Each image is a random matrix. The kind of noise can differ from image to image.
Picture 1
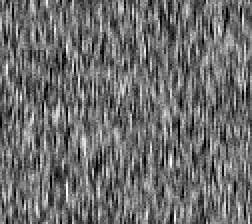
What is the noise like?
streaked along the columns
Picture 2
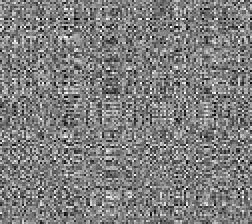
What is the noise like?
low rank plus noise
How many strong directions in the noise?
three or four
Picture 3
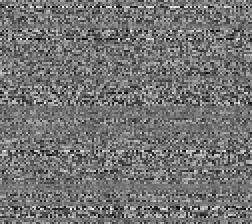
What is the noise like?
rows of uneven size
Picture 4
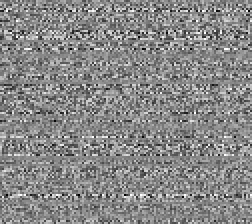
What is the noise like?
rows of uneven size
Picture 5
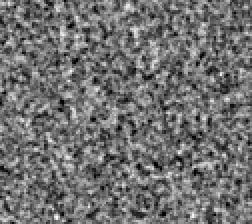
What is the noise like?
blotchy
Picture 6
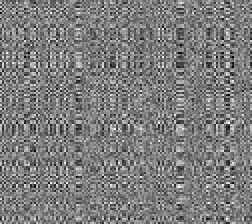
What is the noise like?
low rank plus noise
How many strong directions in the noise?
one
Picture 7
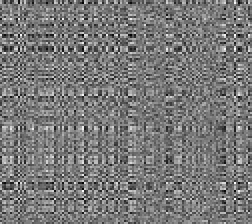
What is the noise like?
low rank plus noise
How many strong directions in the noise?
one
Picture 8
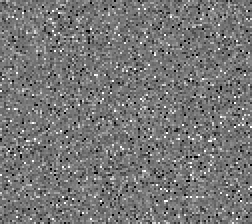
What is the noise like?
heavy tails
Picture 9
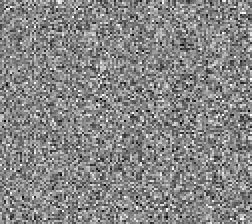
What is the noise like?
low rank plus noise
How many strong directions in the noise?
five to eight
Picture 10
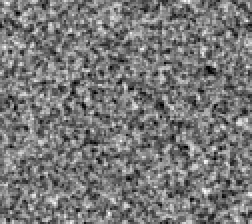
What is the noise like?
blotchy
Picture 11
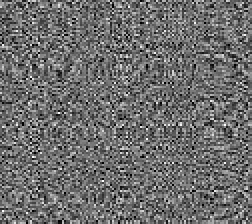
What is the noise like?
low rank plus noise
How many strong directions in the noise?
three or four
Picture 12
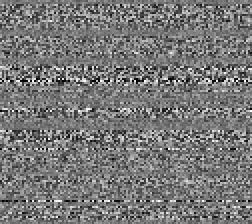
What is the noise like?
rows of uneven size
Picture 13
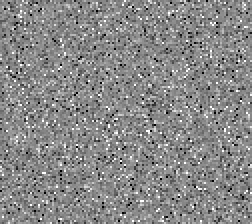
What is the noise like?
heavy tails
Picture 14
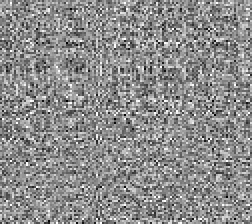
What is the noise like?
low rank plus noise
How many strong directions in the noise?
five to eight
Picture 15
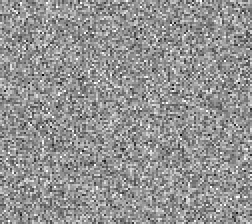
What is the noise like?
independent entries
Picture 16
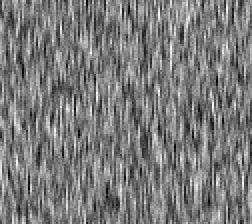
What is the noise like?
streaked along the columns
